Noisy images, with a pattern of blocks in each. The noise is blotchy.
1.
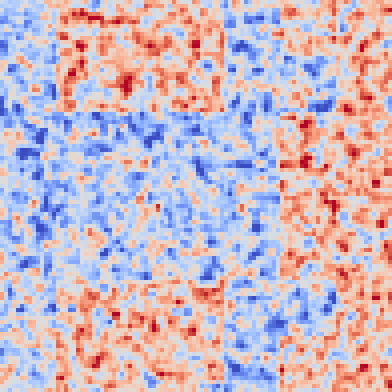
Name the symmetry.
top and bottom mirror each other
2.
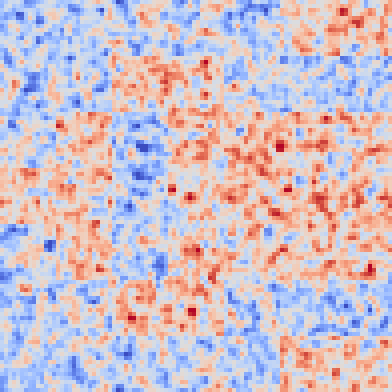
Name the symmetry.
top and bottom mirror each other
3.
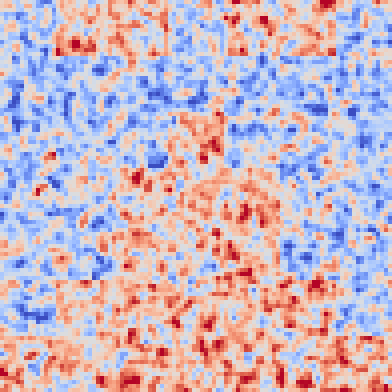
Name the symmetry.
left and right mirror each other
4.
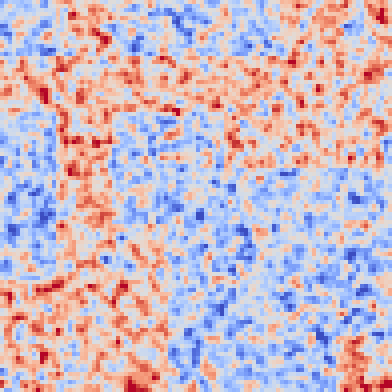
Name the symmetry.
mirrored about the diagonal from the top left
